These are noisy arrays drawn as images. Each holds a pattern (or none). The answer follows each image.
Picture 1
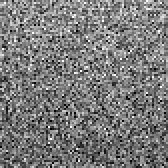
a smooth slope
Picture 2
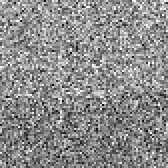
a sharp edge
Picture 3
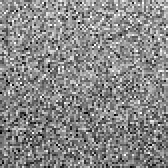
a smooth slope
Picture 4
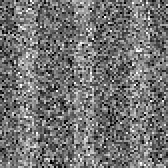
vertical stripes
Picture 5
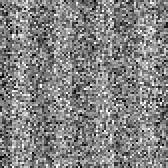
vertical stripes
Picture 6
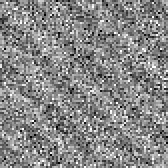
diagonal stripes
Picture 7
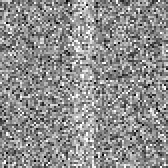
one vertical stripe
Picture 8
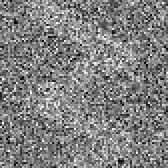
a wavy band
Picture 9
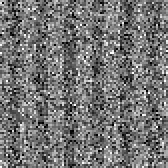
vertical stripes
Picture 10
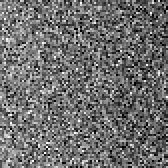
a smooth slope
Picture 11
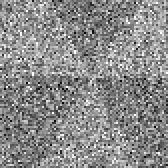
spokes from one point
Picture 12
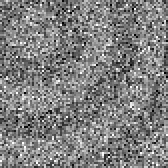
rings round one point
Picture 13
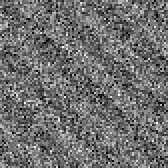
diagonal stripes
